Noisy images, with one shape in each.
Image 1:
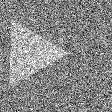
light triangle
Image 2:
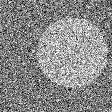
light disc
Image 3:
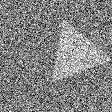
light triangle
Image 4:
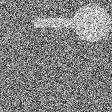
light lollipop
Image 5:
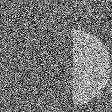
light half disc
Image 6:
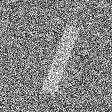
light bar
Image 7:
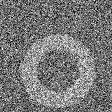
light ring
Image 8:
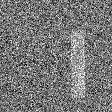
light bar
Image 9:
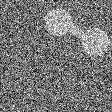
light dumbbell
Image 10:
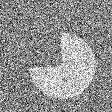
light disc with a wedge cut out
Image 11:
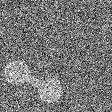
light dumbbell
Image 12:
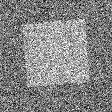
light square
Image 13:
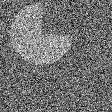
light disc with a wedge cut out
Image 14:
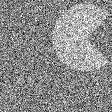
light disc with a wedge cut out
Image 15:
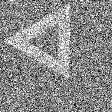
light triangle frame
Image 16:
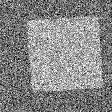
light square
